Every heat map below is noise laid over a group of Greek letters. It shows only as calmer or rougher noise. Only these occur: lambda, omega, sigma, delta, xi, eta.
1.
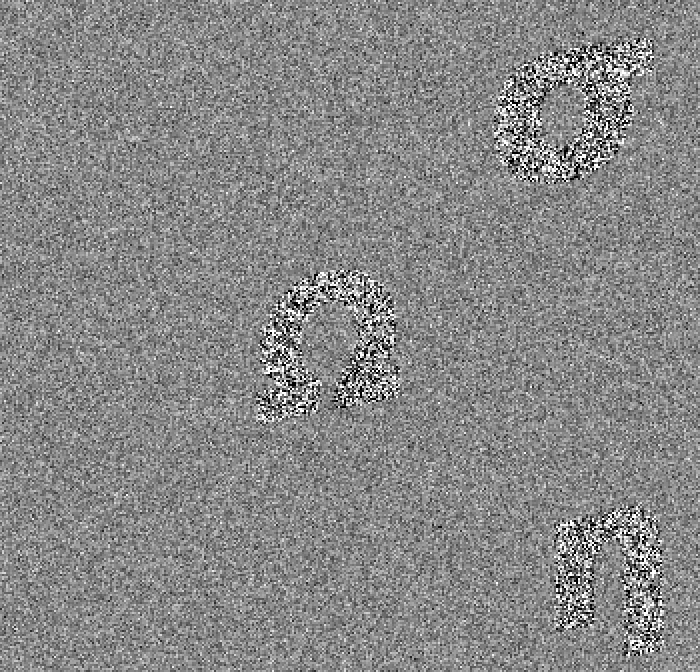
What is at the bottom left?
nothing
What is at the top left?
nothing
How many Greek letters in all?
3
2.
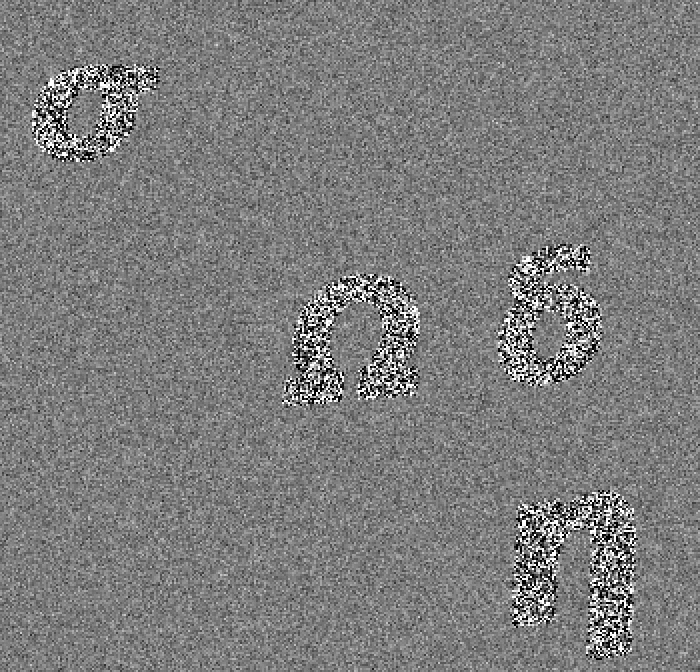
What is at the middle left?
nothing
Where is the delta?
middle right
